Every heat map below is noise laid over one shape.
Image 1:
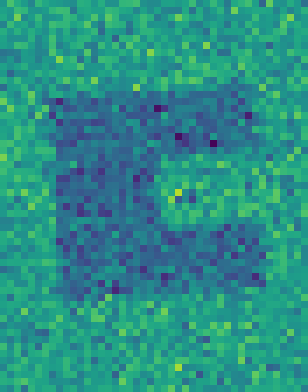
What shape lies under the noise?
square with a notch
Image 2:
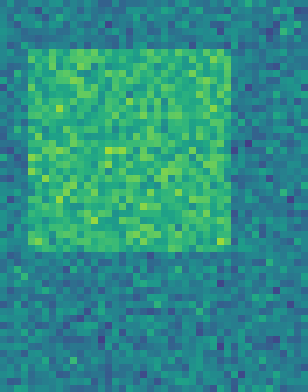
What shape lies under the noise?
square
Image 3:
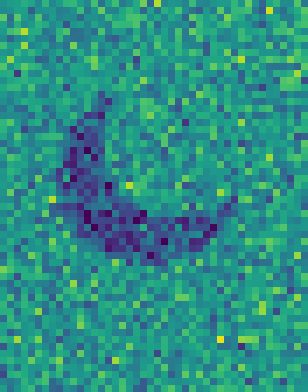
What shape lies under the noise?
crescent
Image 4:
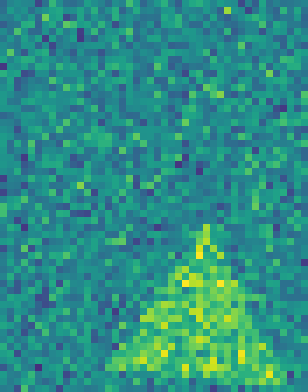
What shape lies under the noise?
triangle
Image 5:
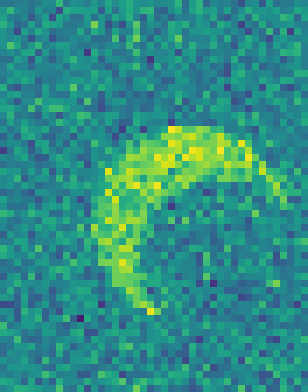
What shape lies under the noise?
crescent
